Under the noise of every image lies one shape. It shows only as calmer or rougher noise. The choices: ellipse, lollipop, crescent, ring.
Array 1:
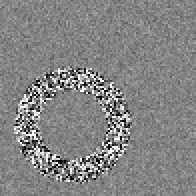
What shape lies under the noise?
ring
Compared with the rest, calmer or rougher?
rougher
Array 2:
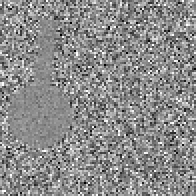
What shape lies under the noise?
lollipop
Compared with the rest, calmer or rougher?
calmer
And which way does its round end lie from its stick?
down
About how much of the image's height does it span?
two thirds
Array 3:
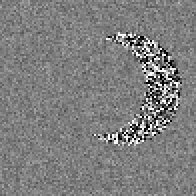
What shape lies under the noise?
crescent
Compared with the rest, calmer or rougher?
rougher
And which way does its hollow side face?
left
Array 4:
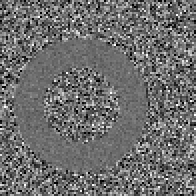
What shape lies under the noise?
ring
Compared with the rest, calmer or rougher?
calmer
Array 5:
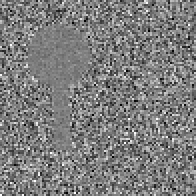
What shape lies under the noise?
lollipop
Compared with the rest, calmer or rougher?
calmer
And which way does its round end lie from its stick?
up
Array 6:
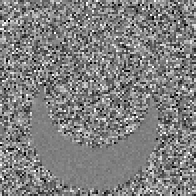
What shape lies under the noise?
crescent
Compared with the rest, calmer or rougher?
calmer
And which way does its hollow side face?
up
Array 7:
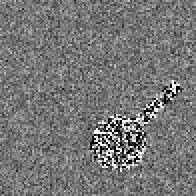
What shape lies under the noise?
lollipop
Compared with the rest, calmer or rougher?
rougher
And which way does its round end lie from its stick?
down and left
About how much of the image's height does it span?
half
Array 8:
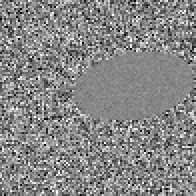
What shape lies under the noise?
ellipse
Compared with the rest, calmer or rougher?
calmer
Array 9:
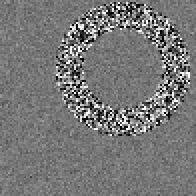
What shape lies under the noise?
ring
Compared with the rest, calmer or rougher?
rougher
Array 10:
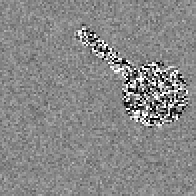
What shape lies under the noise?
lollipop
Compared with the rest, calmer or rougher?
rougher
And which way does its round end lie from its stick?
down and right
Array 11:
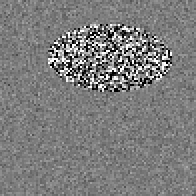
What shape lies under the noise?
ellipse
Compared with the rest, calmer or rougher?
rougher
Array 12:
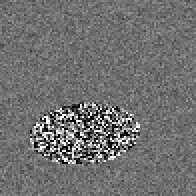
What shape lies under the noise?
ellipse
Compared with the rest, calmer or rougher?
rougher
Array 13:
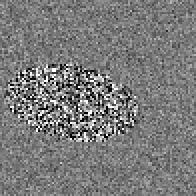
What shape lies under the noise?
ellipse
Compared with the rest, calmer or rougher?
rougher
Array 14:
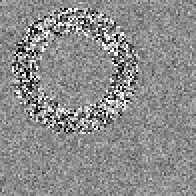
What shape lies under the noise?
ring
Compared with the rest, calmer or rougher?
rougher
